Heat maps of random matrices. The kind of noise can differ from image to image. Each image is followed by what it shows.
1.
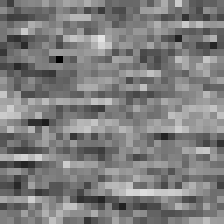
streaked along the rows
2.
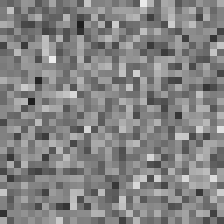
independent entries
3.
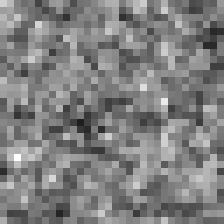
blotchy
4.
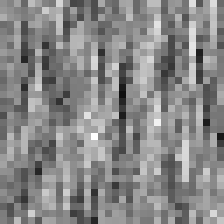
streaked along the columns
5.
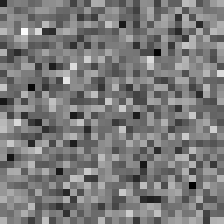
independent entries
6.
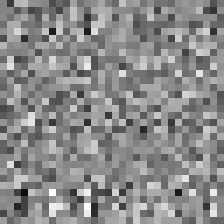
low rank plus noise
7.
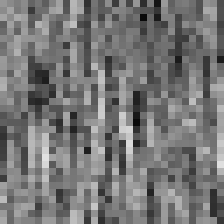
streaked along the columns
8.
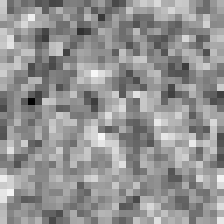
blotchy
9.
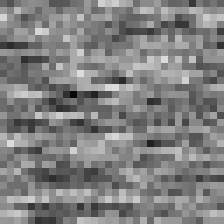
streaked along the rows
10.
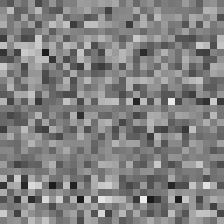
rows of uneven size
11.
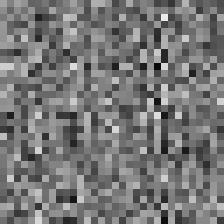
low rank plus noise
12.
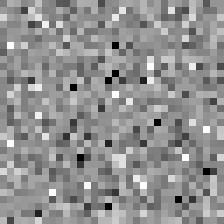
heavy tails
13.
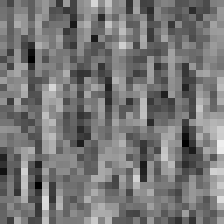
streaked along the columns
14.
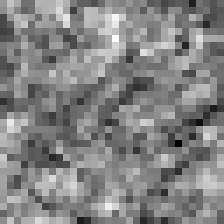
blotchy
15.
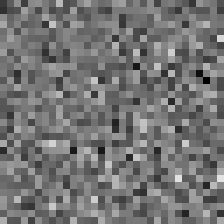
low rank plus noise
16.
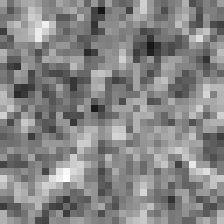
blotchy
